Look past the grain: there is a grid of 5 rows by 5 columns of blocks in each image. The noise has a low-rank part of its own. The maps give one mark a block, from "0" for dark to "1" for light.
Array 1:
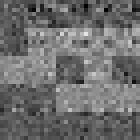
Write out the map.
0 0 0 0 0
0 1 1 1 1
1 1 0 1 0
0 0 1 1 1
0 0 0 0 0
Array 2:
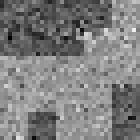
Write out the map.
0 0 0 0 1
0 0 0 1 1
1 1 1 1 1
1 1 1 1 0
1 0 1 1 0
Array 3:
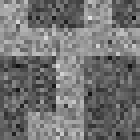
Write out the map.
1 0 0 1 0
1 1 1 1 1
0 0 1 0 0
0 0 1 0 0
0 1 1 0 0
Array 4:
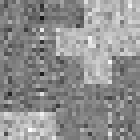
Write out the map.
0 0 0 1 1
0 0 1 1 1
0 0 0 1 0
0 0 0 0 0
1 1 0 0 0
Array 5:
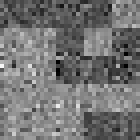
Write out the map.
0 0 0 0 1
1 1 0 1 0
1 1 0 0 0
1 1 1 1 1
1 1 1 0 0
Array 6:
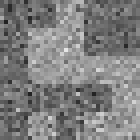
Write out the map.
0 0 1 0 0
0 1 1 0 0
0 1 1 1 1
0 0 0 0 1
0 1 0 1 1
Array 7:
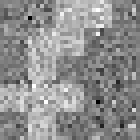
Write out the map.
0 0 1 1 0
0 1 1 0 0
0 1 0 0 0
1 1 1 0 0
0 1 0 0 0
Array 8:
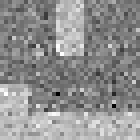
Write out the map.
0 0 1 0 0
0 0 1 0 0
0 0 0 0 0
1 0 0 0 0
1 1 1 1 1
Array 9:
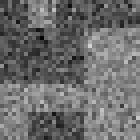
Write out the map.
0 1 0 0 0
0 0 0 1 1
0 0 0 1 1
1 1 1 1 1
1 0 0 1 1
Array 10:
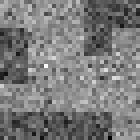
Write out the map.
1 1 1 0 0
0 1 1 0 1
0 1 1 1 1
1 1 1 1 1
0 0 0 0 1
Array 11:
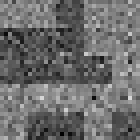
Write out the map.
1 1 0 1 1
0 0 0 1 1
0 0 0 0 1
1 1 1 1 1
1 0 0 1 0
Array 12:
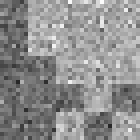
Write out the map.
0 1 1 1 1
0 1 1 1 1
0 0 1 1 1
0 0 0 1 0
0 0 1 0 1
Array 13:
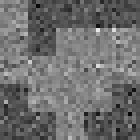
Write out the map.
1 0 0 0 0
1 0 1 1 1
1 1 1 1 1
0 1 1 1 0
0 0 1 0 0
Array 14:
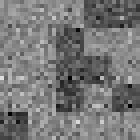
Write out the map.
1 1 1 0 0
1 1 0 1 1
1 1 0 0 1
1 1 0 1 0
0 1 1 1 1
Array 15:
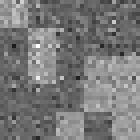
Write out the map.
1 0 0 0 0
0 1 0 0 0
0 1 0 1 1
0 0 0 1 1
0 0 1 0 1
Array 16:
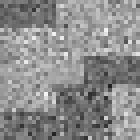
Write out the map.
0 0 1 1 1
1 1 1 1 1
1 1 1 0 0
1 1 0 0 1
0 0 0 0 1
